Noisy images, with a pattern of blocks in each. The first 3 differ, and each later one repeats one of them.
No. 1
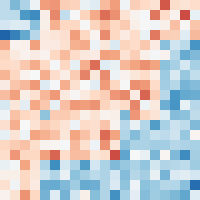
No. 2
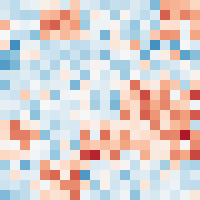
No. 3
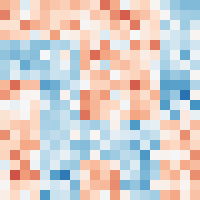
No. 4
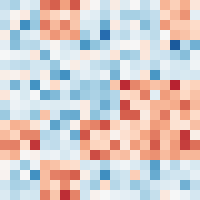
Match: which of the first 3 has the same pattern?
2
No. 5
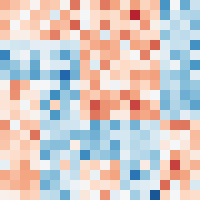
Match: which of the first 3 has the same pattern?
3
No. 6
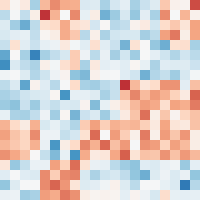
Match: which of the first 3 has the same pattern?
2
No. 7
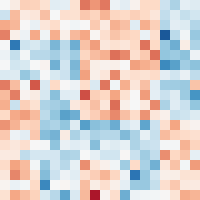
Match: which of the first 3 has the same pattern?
3
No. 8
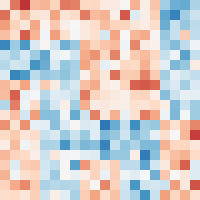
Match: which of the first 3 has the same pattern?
3
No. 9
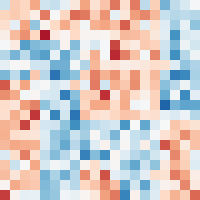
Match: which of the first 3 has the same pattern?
3
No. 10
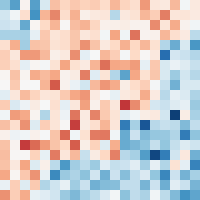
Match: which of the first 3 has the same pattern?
1
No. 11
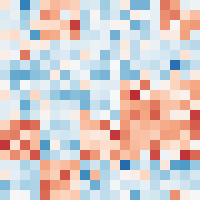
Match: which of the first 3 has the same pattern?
2
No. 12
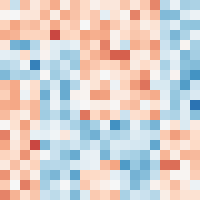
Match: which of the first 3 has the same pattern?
3
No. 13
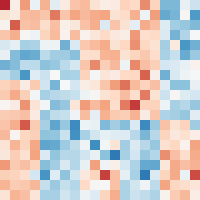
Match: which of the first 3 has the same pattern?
3
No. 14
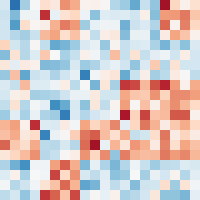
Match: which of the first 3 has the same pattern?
2
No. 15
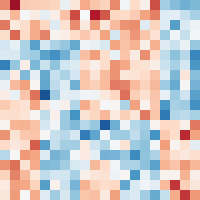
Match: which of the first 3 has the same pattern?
3
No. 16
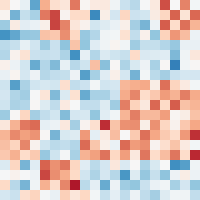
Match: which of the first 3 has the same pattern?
2
